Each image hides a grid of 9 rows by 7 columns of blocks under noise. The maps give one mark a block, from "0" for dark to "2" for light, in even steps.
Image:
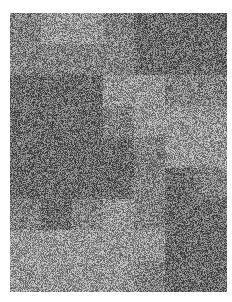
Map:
1 2 2 1 0 0 0
1 1 1 1 0 0 0
0 0 0 2 2 1 1
0 0 0 1 2 2 2
0 0 0 0 1 2 2
0 0 0 0 1 0 1
1 0 1 2 1 0 0
2 2 2 2 2 0 0
2 2 2 2 1 0 0
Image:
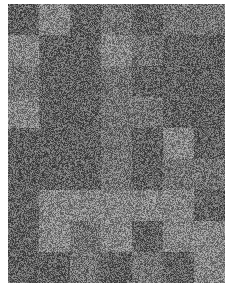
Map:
0 2 0 1 0 1 1
2 0 0 2 1 0 0
1 0 0 1 0 0 0
2 0 0 1 1 0 0
0 0 0 1 0 2 0
0 0 0 1 0 1 1
0 2 2 2 2 2 0
0 2 1 2 0 2 2
0 0 1 0 1 0 2
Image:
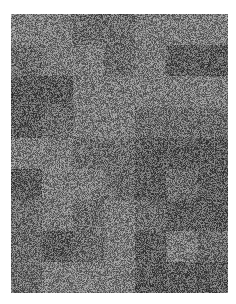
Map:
2 2 1 1 2 2 2
1 2 2 1 2 0 0
0 0 2 2 2 2 2
0 1 2 2 1 1 1
2 2 1 1 0 0 0
0 2 2 1 0 1 0
1 2 1 2 1 0 0
1 0 1 2 0 2 1
1 2 2 2 0 0 0
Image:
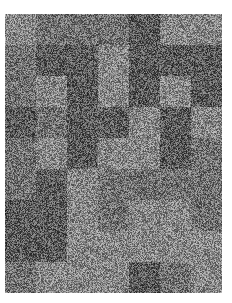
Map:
2 1 1 1 0 2 2
1 0 0 2 0 0 0
1 2 0 2 0 2 0
0 1 0 0 2 0 2
1 2 0 2 2 0 1
1 0 2 1 1 1 1
0 0 2 1 2 2 1
0 0 2 2 2 2 2
1 2 2 2 0 1 2
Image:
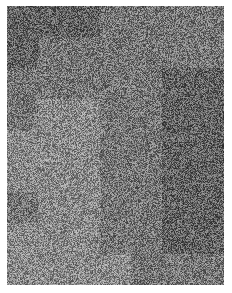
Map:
0 0 0 1 1 1 1
0 1 1 1 1 1 1
1 1 1 1 1 0 0
1 2 2 1 1 0 0
2 2 2 1 1 0 0
2 2 2 1 1 0 0
1 2 2 1 1 0 0
2 2 2 1 1 0 0
2 2 2 2 1 1 1
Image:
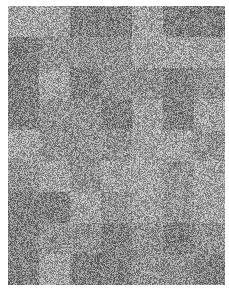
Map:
2 2 0 0 2 0 0
0 1 1 1 2 2 2
0 2 0 1 1 0 1
0 1 1 0 2 0 2
2 1 1 1 2 2 1
1 2 1 2 2 1 2
0 0 2 1 2 1 2
0 1 1 0 1 0 1
0 2 0 0 1 1 0
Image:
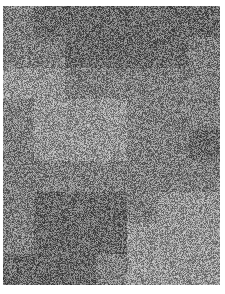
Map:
1 0 0 0 0 0 0
1 1 0 0 0 0 1
2 2 1 1 1 1 1
1 2 2 2 1 1 1
1 2 2 2 1 1 0
1 1 1 1 1 1 1
1 0 0 0 1 2 2
1 0 0 0 2 2 2
0 0 0 1 2 2 2
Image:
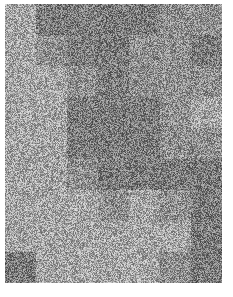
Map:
2 0 0 0 0 1 1
2 1 0 0 1 1 0
2 2 1 0 1 1 1
2 2 0 0 0 1 2
2 2 0 0 0 1 1
2 2 1 0 0 0 0
2 2 2 1 2 1 0
2 2 2 2 2 2 0
0 2 2 2 2 1 0
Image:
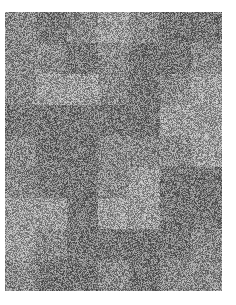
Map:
1 0 1 2 1 0 0
1 1 0 1 0 0 1
1 2 2 1 0 1 2
0 0 0 0 0 2 2
1 0 0 1 1 1 2
1 0 0 1 2 0 0
2 2 0 2 2 0 0
2 1 0 0 0 0 1
1 0 0 1 0 1 1
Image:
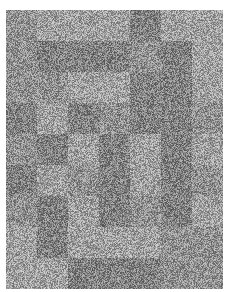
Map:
1 2 2 2 0 2 2
1 0 0 0 1 0 2
1 1 2 2 0 0 2
0 2 0 1 0 0 1
1 0 2 0 2 0 2
0 2 1 0 2 0 1
1 0 2 0 1 0 2
2 0 2 2 2 1 1
2 2 0 0 0 1 1
